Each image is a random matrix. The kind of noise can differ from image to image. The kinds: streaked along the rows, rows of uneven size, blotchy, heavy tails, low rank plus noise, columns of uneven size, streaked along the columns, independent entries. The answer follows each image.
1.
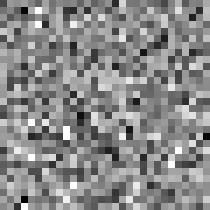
independent entries
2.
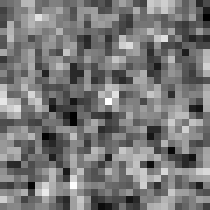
blotchy
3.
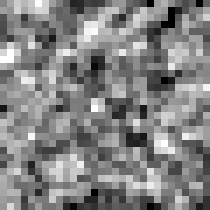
blotchy
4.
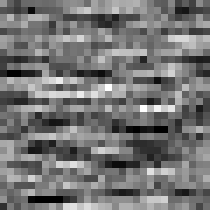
streaked along the rows
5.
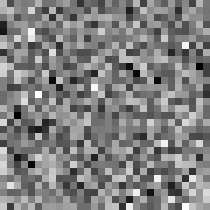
independent entries
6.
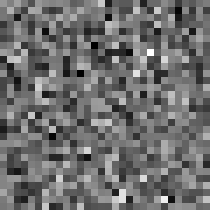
independent entries
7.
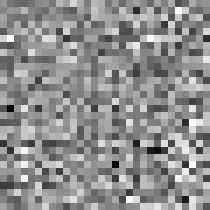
low rank plus noise
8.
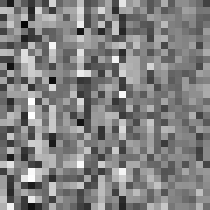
columns of uneven size
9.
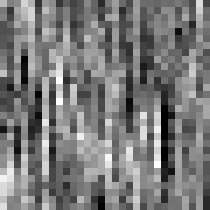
streaked along the columns
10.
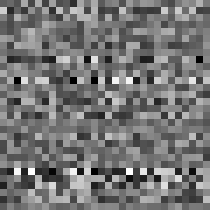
rows of uneven size
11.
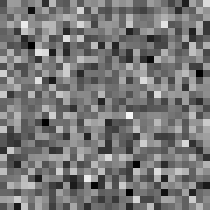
low rank plus noise
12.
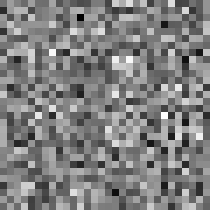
low rank plus noise
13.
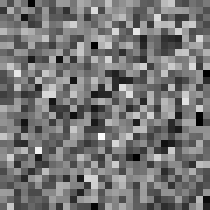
independent entries
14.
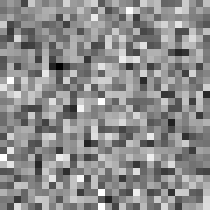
independent entries
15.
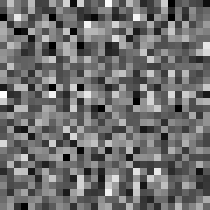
low rank plus noise
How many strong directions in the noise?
three or four
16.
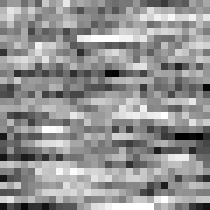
streaked along the rows
